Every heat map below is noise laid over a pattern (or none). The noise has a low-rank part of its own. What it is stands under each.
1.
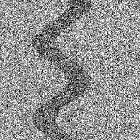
a wavy band
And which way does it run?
top to bottom
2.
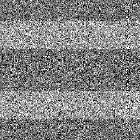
horizontal stripes
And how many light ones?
2
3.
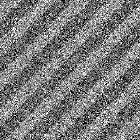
diagonal stripes
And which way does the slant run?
bottom left to top right
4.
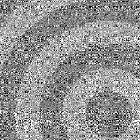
rings round one point
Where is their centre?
bottom right
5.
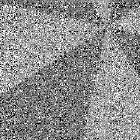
spokes from one point
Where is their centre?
top right
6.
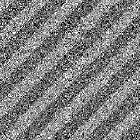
diagonal stripes
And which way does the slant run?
bottom left to top right
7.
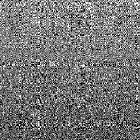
a smooth slope
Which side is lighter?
top
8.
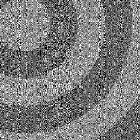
rings round one point
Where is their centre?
top left
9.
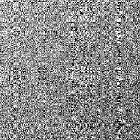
a smooth slope
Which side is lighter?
top left
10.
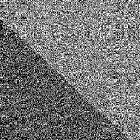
a sharp edge
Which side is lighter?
top right
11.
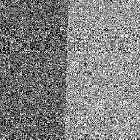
a sharp edge
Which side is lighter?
right
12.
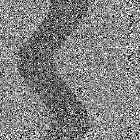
a wavy band
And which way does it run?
top to bottom
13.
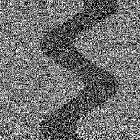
a wavy band
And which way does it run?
top to bottom
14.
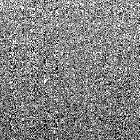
a smooth slope
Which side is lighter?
top
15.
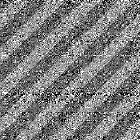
diagonal stripes
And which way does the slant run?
bottom left to top right
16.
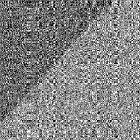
a sharp edge
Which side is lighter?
bottom right
